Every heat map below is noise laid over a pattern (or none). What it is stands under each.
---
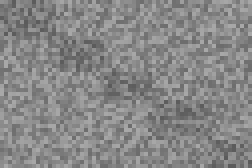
blocks along the diagonal
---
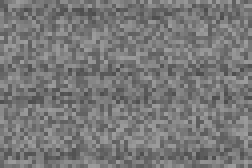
bands of rows
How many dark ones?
4
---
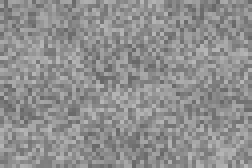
a checkerboard
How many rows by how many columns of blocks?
4 by 3
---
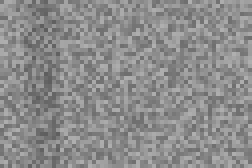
one band of columns
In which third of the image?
left
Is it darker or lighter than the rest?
darker
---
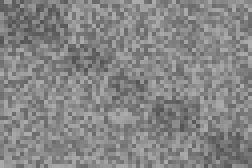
blocks along the diagonal
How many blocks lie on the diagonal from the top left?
5
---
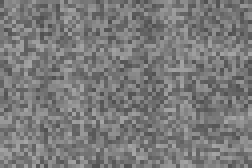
bands of rows crossing bands of columns
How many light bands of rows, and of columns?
3 and 3
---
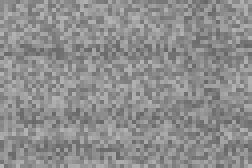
bands of rows crossing bands of columns
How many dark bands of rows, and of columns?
3 and 1
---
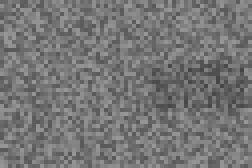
one block
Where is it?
middle right
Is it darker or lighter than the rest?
darker
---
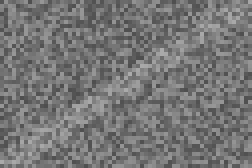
a diagonal band
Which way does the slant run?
bottom left to top right
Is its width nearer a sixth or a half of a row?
a sixth
